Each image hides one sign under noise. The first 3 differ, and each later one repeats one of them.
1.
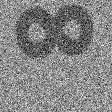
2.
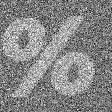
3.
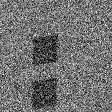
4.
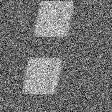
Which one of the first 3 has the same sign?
3
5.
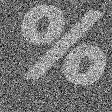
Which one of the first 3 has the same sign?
2
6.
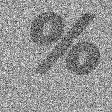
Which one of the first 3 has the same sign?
2
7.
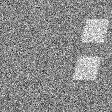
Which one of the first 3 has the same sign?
3
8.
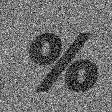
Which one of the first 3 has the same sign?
2
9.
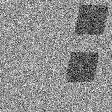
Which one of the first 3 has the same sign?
3
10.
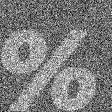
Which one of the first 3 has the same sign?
2
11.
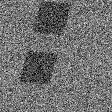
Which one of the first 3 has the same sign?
3
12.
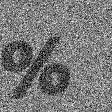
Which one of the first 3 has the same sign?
2
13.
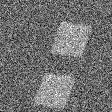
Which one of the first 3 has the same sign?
3
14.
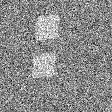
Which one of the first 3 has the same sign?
3
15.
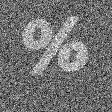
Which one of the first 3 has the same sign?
2
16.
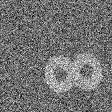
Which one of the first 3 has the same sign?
1
